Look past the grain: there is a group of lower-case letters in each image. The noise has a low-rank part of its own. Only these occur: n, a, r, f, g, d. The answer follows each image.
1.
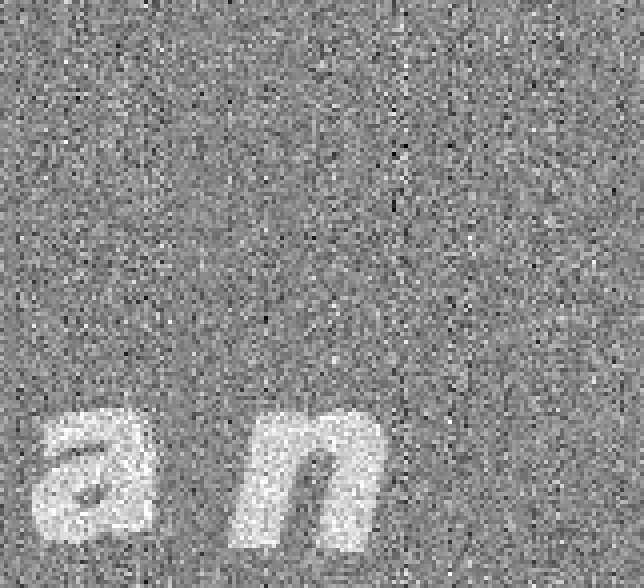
bottom left: a; bottom middle: n
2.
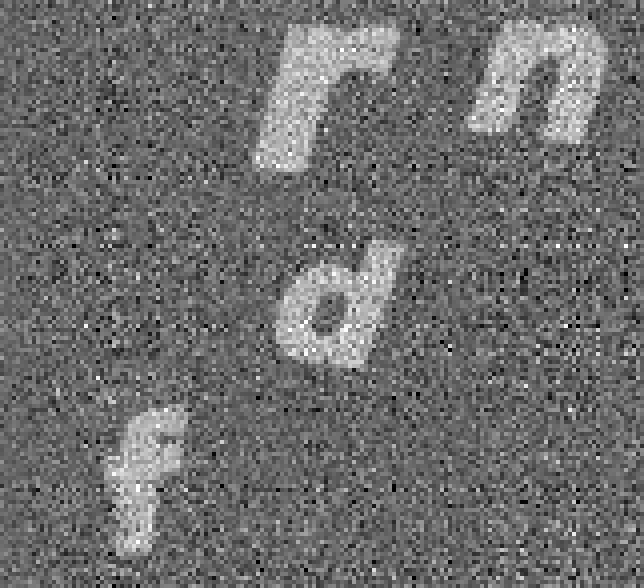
top middle: r; top right: n; centre: d; bottom left: f
